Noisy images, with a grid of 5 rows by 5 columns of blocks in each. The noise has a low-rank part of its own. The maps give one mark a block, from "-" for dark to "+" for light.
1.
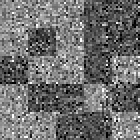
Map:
+ + + - -
+ - + - -
- + + - +
+ - - + -
+ + - - +
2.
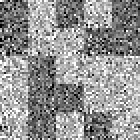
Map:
- + - + -
- + + - -
+ - + + +
+ - - + +
+ - + - +
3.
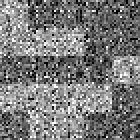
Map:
+ - - - -
+ + + - -
- - - - +
+ + + + -
- + + - -
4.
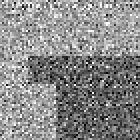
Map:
+ + + + +
+ + + + +
+ - - - -
+ + - - -
+ + - - -
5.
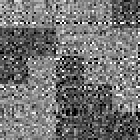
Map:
+ + + + -
- - + + +
- + - + +
+ + - - +
+ + - - -
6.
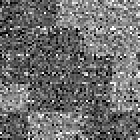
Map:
- - + + +
- - - + +
- - - - +
+ - - - +
- + + - -
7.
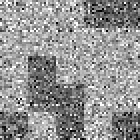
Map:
+ + + - -
+ + + + +
+ - + + +
+ - - + +
- + - + -
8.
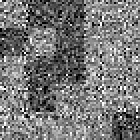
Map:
+ - - + +
- + - + +
+ - - + +
+ - + + +
+ + + + -
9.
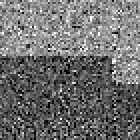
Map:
+ + + + +
+ + + + +
- - - - +
- - - - -
- - - - -
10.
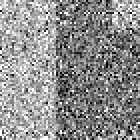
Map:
+ + - - +
+ + - - -
+ + - - -
+ + - - -
+ + - - -
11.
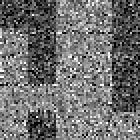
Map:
- - + + -
+ - + + -
+ - + + -
+ + + + -
+ - + + +
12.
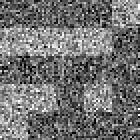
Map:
- - - - +
+ + + + -
- - - - -
+ + - + -
+ - - - -
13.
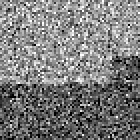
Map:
+ + + + +
+ + + + +
+ + + + -
- - - - -
- - - - -
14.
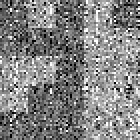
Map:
- + - + -
- - - + +
+ + - + +
+ - - + +
- - - + +
